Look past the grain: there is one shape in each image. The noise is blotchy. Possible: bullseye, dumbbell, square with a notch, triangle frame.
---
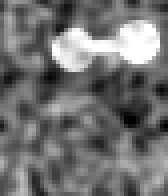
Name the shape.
dumbbell
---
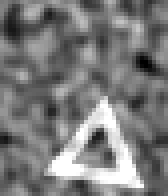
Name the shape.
triangle frame
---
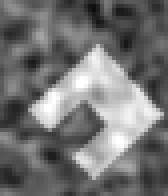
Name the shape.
square with a notch
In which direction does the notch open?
down and left
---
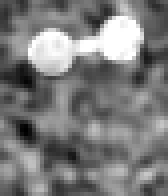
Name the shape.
dumbbell
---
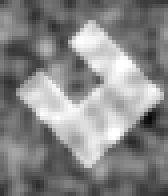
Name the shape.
square with a notch
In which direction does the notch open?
up and left
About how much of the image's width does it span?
nearly all
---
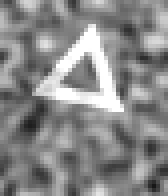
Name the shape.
triangle frame
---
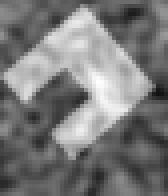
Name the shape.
square with a notch
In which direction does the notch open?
down and left
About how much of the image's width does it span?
nearly all
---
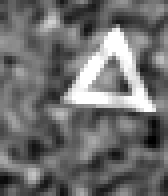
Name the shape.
triangle frame
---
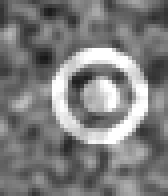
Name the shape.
bullseye
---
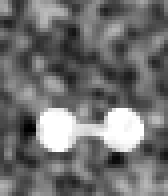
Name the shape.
dumbbell
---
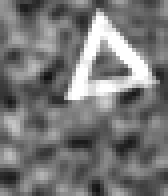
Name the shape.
triangle frame
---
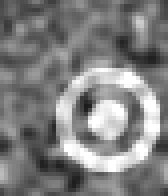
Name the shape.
bullseye
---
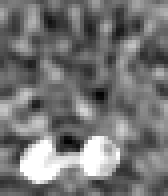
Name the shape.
dumbbell
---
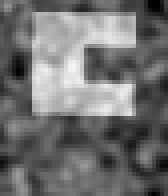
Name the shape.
square with a notch
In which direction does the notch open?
right
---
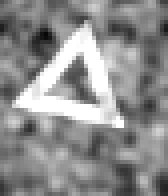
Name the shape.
triangle frame
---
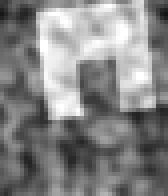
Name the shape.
square with a notch
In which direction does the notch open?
down
